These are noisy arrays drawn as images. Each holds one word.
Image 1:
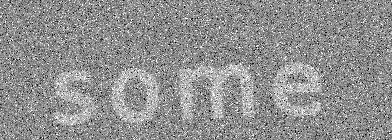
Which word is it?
some
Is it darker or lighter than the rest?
lighter
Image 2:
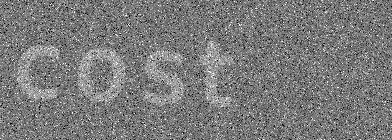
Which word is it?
cost
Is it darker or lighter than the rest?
lighter
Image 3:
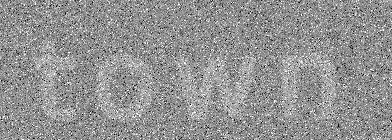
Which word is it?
town
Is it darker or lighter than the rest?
lighter
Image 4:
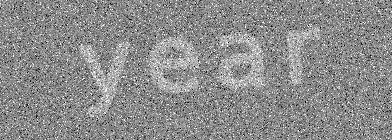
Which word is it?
year
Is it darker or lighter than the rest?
lighter
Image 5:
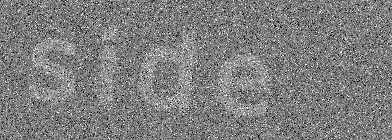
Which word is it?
side
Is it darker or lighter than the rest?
lighter
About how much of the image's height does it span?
two thirds
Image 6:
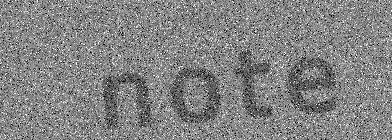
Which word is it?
note
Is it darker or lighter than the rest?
darker
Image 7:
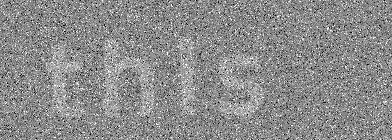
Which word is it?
this
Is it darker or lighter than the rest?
lighter
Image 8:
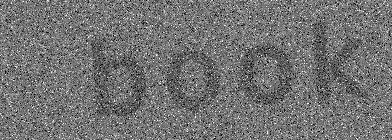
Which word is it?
book
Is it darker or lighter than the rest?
darker
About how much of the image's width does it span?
two thirds
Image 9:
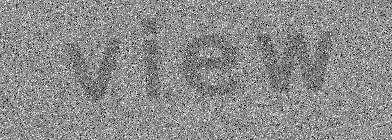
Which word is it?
view
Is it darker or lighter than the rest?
darker
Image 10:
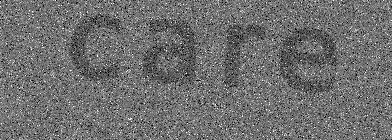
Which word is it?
care
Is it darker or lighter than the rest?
darker
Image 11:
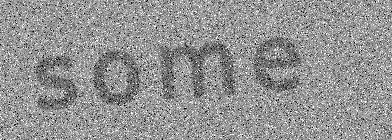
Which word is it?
some
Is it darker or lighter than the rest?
darker
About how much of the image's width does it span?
two thirds
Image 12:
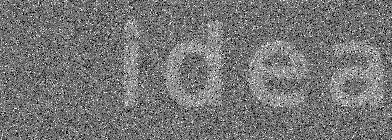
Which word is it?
idea
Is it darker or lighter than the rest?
lighter
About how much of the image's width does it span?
two thirds
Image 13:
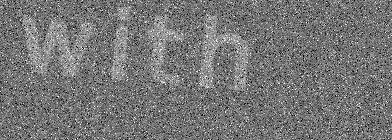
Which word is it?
with
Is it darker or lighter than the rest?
lighter
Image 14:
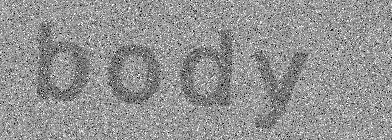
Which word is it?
body
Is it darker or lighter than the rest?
darker
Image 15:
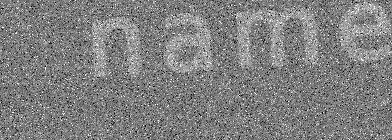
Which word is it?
name
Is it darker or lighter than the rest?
lighter
